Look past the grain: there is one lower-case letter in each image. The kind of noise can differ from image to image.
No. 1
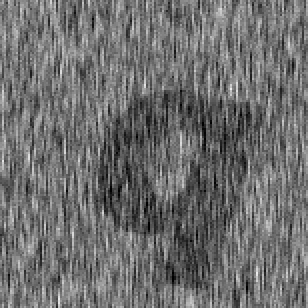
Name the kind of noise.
streaked along the columns
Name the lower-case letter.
q
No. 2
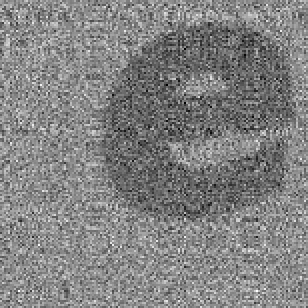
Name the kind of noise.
low rank plus noise
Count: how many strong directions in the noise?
three or four
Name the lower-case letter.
e
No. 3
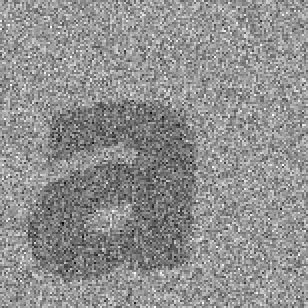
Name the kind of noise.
independent entries
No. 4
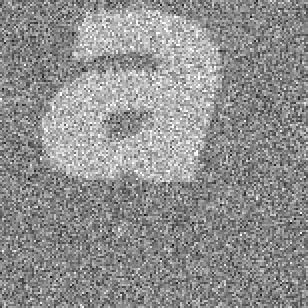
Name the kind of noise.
independent entries
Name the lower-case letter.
a
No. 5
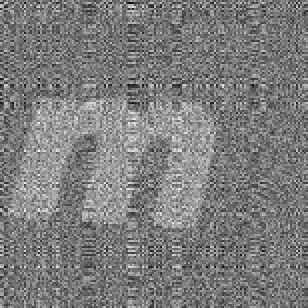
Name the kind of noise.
low rank plus noise
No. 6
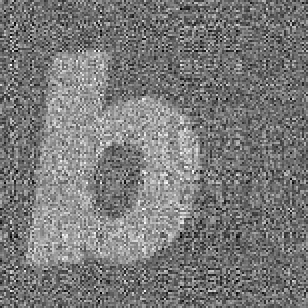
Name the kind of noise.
low rank plus noise
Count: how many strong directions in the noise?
three or four
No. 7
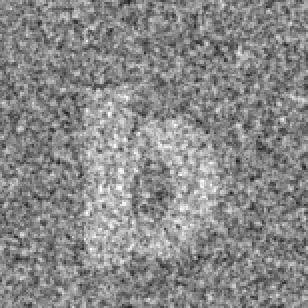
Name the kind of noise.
blotchy
